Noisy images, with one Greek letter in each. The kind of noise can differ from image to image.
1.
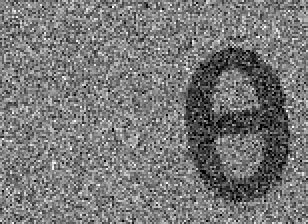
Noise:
independent entries
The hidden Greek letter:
theta
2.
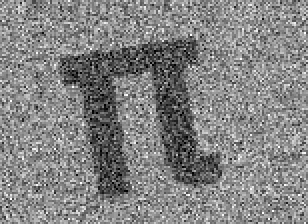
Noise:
low rank plus noise
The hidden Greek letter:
pi
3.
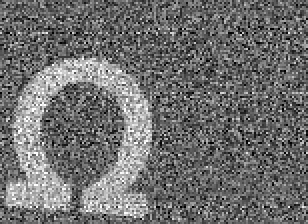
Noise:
rows of uneven size
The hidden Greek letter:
omega
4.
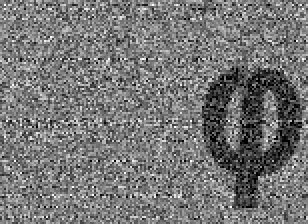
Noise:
rows of uneven size
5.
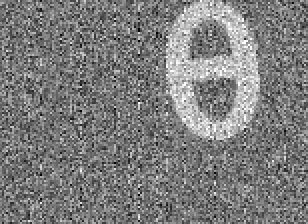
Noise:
columns of uneven size
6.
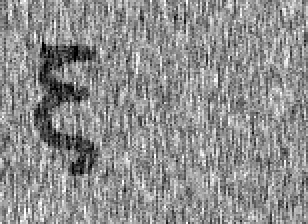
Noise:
streaked along the columns
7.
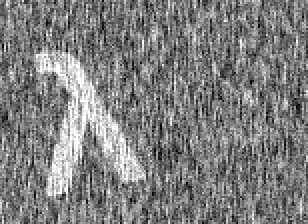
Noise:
streaked along the columns
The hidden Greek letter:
lambda
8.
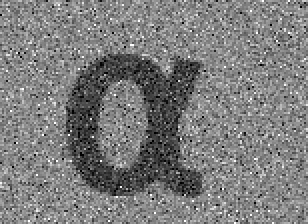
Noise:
heavy tails
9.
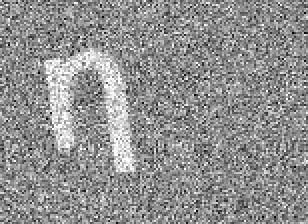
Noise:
low rank plus noise
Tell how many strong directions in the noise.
five to eight
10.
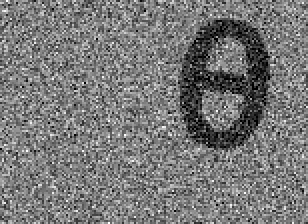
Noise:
low rank plus noise
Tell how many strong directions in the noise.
one
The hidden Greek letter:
theta
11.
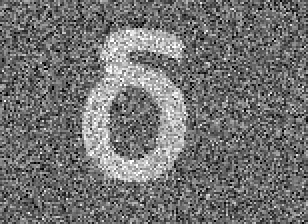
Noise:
independent entries
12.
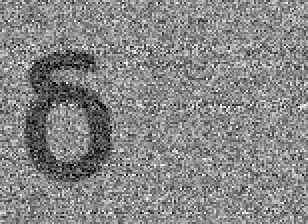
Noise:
rows of uneven size
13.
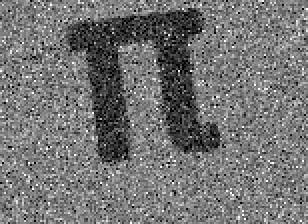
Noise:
heavy tails
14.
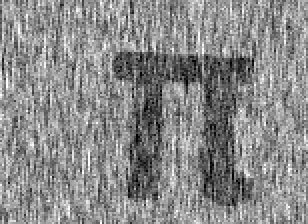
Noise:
streaked along the columns
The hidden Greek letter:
pi
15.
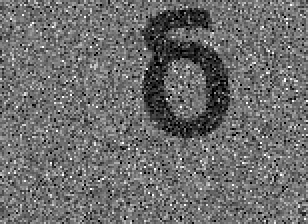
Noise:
heavy tails
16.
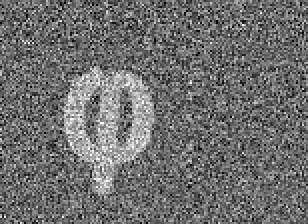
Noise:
low rank plus noise
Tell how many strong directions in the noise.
five to eight
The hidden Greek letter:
phi
